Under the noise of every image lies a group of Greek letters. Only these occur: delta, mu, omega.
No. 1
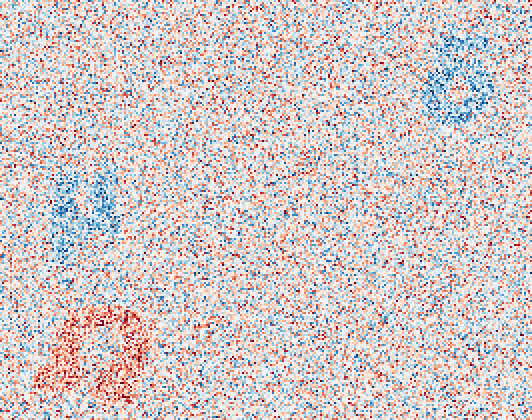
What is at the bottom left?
omega
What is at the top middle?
nothing
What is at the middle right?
nothing
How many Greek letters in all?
3
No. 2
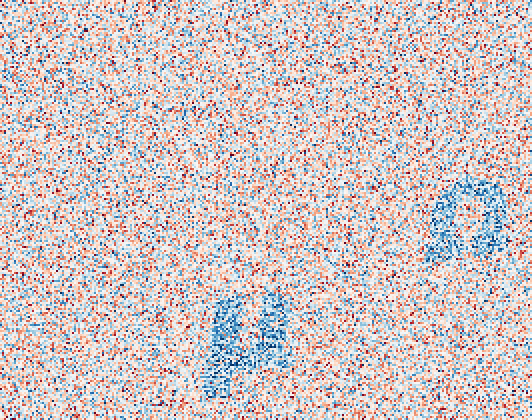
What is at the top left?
nothing
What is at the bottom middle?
mu
